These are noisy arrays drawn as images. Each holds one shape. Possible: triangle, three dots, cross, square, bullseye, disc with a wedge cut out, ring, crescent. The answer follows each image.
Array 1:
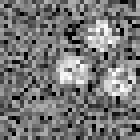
three dots
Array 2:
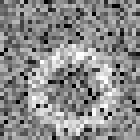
ring
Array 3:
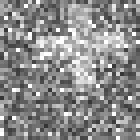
cross
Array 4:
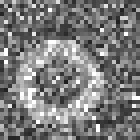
ring
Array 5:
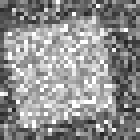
square
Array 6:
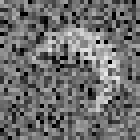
crescent
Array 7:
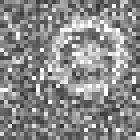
bullseye
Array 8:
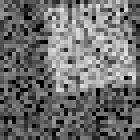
square
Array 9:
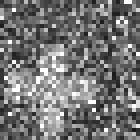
cross
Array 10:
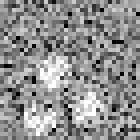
three dots
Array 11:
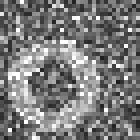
ring
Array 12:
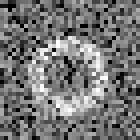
ring
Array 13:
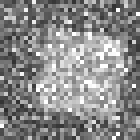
square
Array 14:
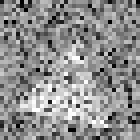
triangle
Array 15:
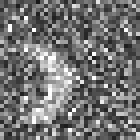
crescent
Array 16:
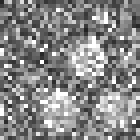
three dots
